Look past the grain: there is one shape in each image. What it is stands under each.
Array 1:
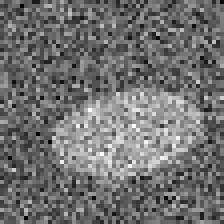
ellipse
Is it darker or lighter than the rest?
lighter
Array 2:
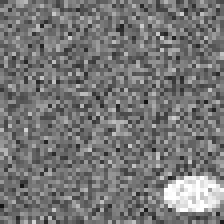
ellipse
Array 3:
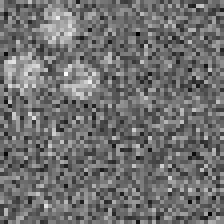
three dots
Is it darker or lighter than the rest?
lighter
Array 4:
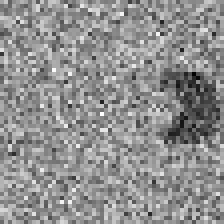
disc with a wedge cut out
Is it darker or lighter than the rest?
darker
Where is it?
middle right
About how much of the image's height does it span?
a third
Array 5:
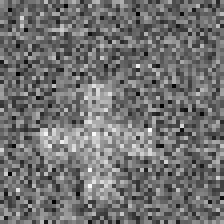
cross
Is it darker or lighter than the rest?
lighter
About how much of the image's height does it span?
half
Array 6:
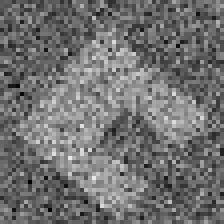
square with a notch
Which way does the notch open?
down and right
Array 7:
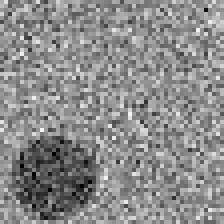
disc
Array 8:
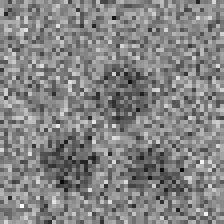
three dots
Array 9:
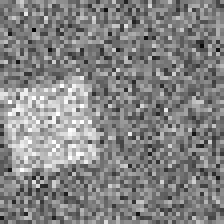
square
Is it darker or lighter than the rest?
lighter
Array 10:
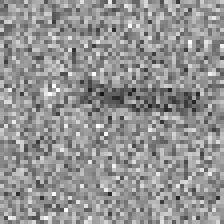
bar
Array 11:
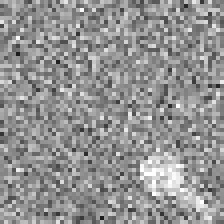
lollipop
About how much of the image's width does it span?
a third
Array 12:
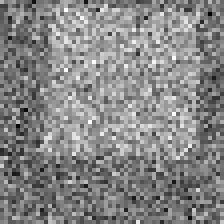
square
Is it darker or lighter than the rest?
lighter
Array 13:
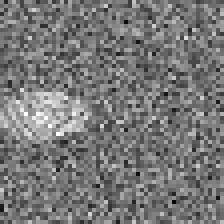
ellipse
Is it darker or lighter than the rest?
lighter
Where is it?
middle left
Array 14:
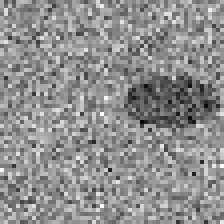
ellipse
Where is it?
middle right
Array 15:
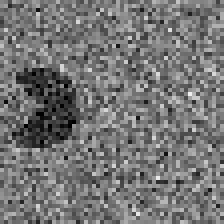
disc with a wedge cut out
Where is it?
middle left
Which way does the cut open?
left
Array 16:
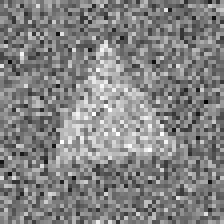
triangle
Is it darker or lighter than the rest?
lighter
